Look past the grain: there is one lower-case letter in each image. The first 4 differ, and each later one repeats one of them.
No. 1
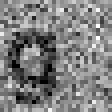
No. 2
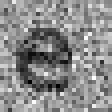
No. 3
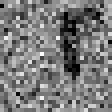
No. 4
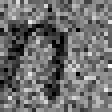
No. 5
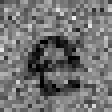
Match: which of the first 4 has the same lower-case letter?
2
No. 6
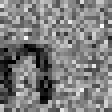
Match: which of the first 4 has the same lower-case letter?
4
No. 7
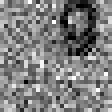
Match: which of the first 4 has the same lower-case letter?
1
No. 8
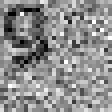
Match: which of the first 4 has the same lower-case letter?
1
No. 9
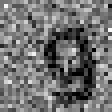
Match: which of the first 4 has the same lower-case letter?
1
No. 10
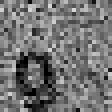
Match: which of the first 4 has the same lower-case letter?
1
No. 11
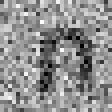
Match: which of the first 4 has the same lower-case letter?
4
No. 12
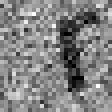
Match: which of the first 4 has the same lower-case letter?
3
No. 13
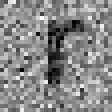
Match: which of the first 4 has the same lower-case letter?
3
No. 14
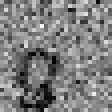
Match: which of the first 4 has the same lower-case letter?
1
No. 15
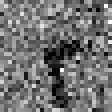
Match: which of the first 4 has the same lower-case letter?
3
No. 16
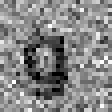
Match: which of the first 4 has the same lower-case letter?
1
